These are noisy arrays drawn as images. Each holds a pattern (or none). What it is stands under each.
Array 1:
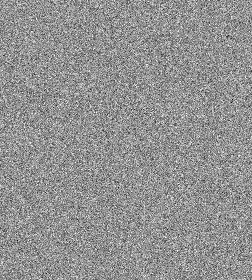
only noise
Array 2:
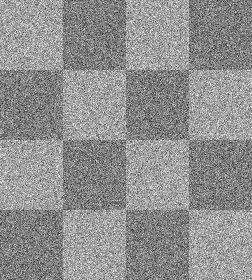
a checkerboard
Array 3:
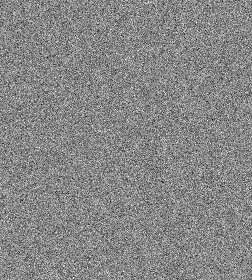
only noise
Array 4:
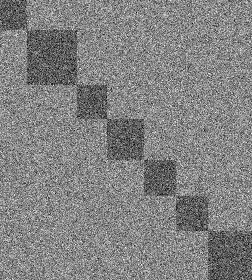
blocks along the diagonal
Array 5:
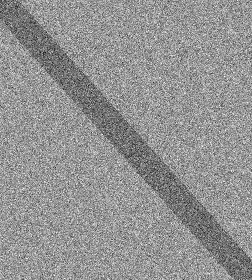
a diagonal band
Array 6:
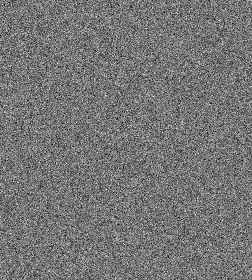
only noise
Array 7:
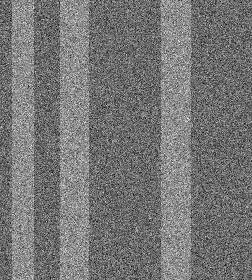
bands of columns
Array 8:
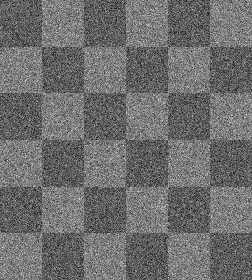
a checkerboard
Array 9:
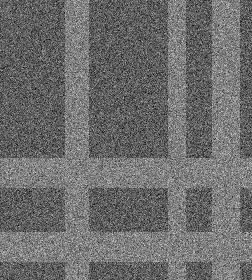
bands of rows crossing bands of columns
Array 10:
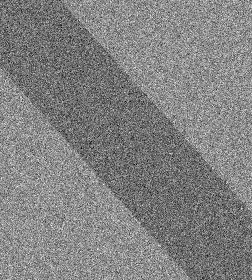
a diagonal band
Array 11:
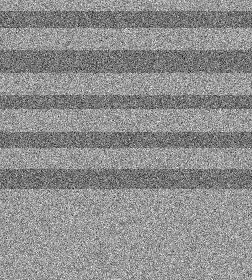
bands of rows
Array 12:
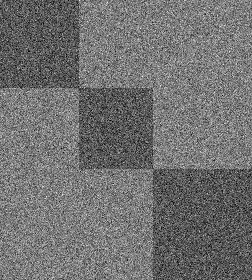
blocks along the diagonal
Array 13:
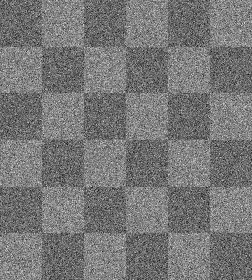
a checkerboard
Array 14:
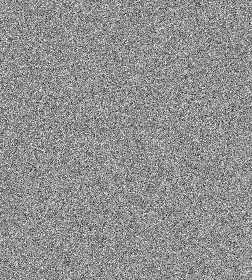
only noise
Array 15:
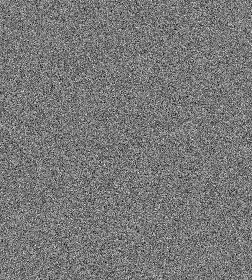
only noise
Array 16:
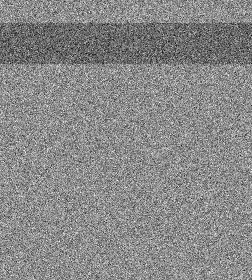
one band of rows
